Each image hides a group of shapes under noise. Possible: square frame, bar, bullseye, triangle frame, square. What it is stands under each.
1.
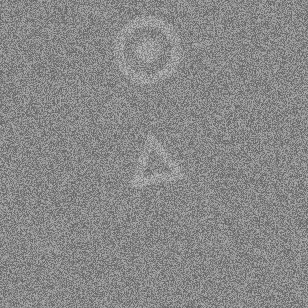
top middle: bullseye; centre: triangle frame
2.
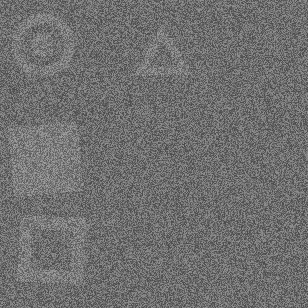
top left: bullseye; top middle: triangle frame; middle left: square; bottom left: square frame
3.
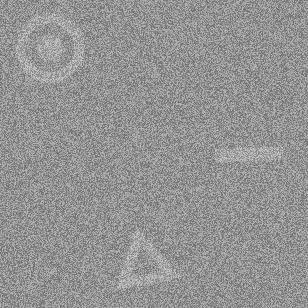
top left: bullseye; middle right: bar; bottom middle: triangle frame
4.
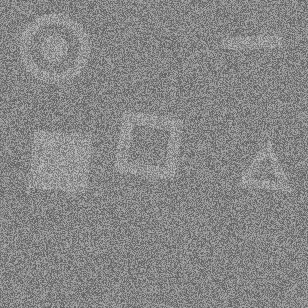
top left: bullseye; top right: bar; middle left: square; centre: square frame; middle right: triangle frame
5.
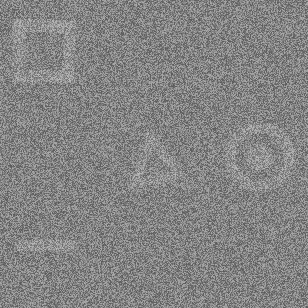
top left: square frame; centre: triangle frame; middle right: bullseye; bottom left: bar
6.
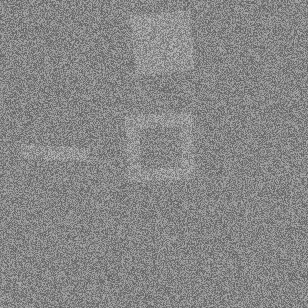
top middle: square; middle left: bar; centre: square frame
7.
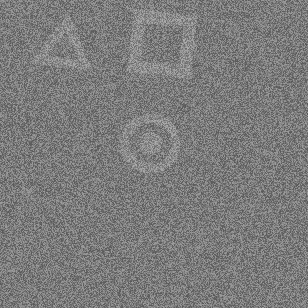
top left: triangle frame; top middle: square frame; centre: bullseye
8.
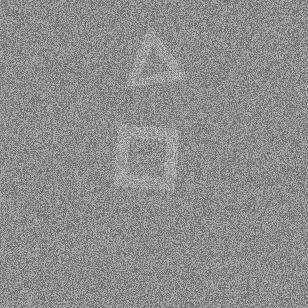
top middle: triangle frame; centre: square frame
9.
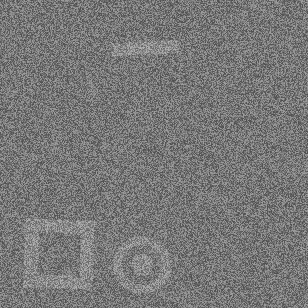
top middle: bar; bottom left: square frame; bottom middle: bullseye
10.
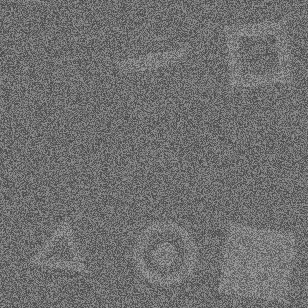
top middle: bar; top right: square frame; bottom left: triangle frame; bottom middle: bullseye; bottom right: square
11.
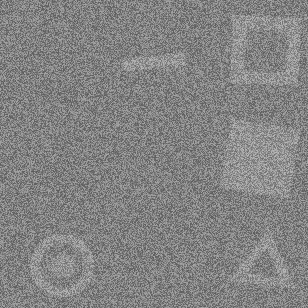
top middle: bar; top right: square frame; middle right: square; bottom left: bullseye; bottom right: triangle frame
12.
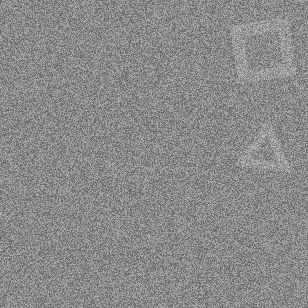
top right: square frame; middle right: triangle frame
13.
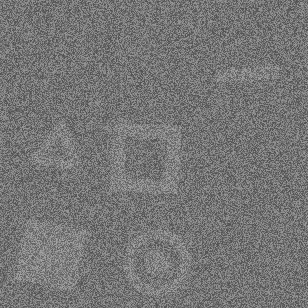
top right: bar; middle left: triangle frame; centre: square frame; bottom left: square; bottom middle: bullseye
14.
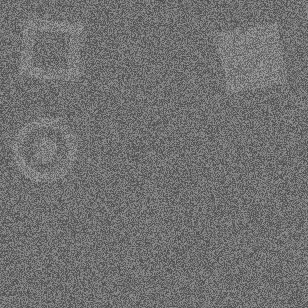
top left: square frame; top right: square; middle left: bullseye
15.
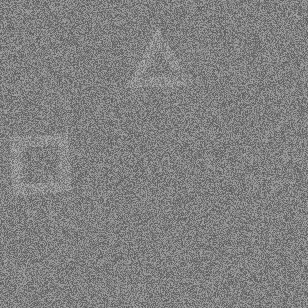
top middle: triangle frame; middle left: square frame
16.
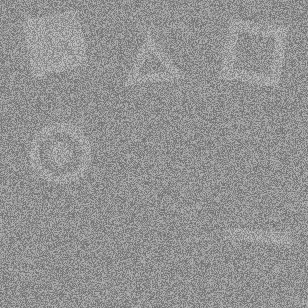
top left: square; top middle: triangle frame; top right: square frame; middle left: bullseye; bottom right: bar
